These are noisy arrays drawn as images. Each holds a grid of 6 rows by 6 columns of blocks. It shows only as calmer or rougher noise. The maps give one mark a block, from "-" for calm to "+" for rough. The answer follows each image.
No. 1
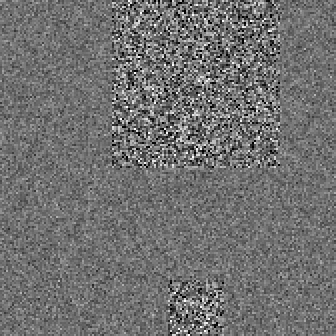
- - + + + -
- - + + + -
- - + + + -
- - - - - -
- - - - - -
- - - + - -
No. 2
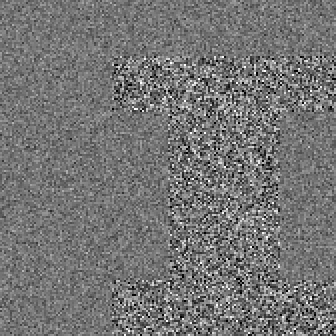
- - - - - -
- - + + + +
- - - + + -
- - - + + -
- - - + + -
- - + + + +
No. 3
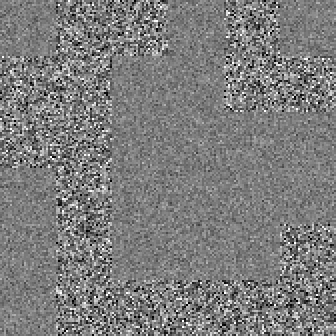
- + + - + -
+ + - - + +
+ + - - - -
- + - - - -
- + - - - +
- + + + + +
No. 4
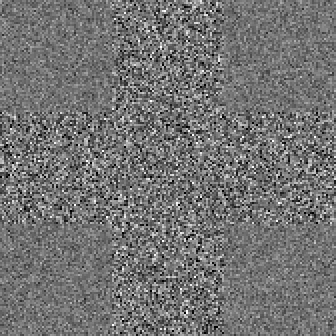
- - + + - -
- - + + - -
+ + + + + +
+ + + + + +
- - + + - -
- - + + - -
